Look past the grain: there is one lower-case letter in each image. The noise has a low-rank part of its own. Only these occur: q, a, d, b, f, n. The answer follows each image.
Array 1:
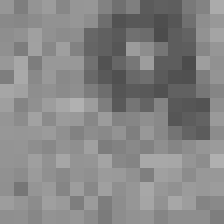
q
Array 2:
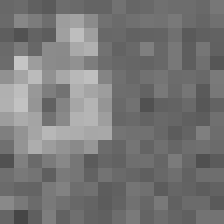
d
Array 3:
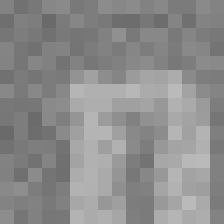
n
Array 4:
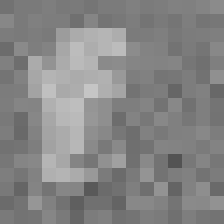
f
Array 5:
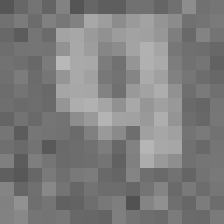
q
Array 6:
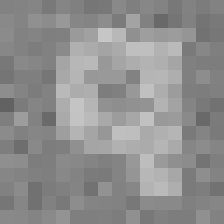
q
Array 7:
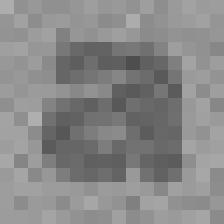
a
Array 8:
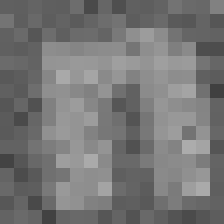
n
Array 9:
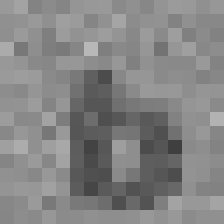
b
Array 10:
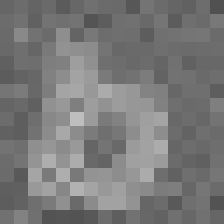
b
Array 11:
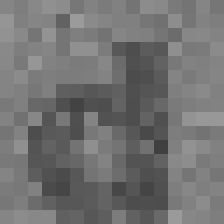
d
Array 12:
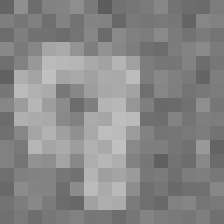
q
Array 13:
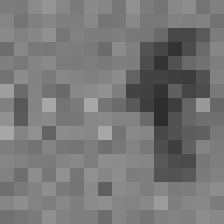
f
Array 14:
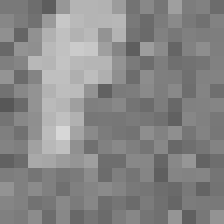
f
